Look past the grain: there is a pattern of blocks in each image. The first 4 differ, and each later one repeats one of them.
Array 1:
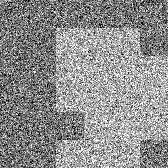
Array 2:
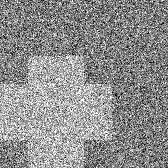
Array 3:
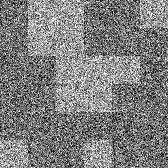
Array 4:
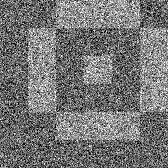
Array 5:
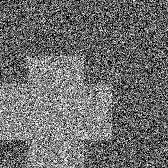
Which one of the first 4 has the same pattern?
2
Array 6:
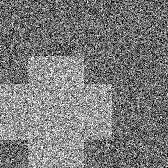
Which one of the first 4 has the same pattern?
2
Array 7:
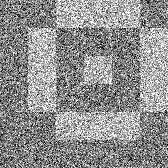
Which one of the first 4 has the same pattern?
4
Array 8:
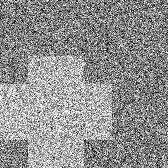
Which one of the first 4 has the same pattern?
2
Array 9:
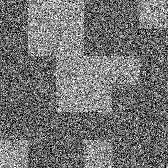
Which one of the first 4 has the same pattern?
3
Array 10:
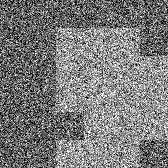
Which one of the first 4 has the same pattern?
1
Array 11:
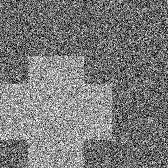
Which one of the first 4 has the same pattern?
2
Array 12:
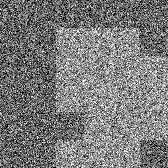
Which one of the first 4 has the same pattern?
1
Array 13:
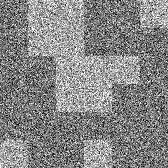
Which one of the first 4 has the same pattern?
3
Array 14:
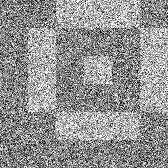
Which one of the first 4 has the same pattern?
4
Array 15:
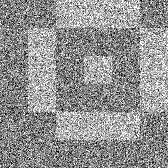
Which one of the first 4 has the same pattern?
4
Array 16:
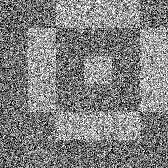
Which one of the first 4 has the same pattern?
4
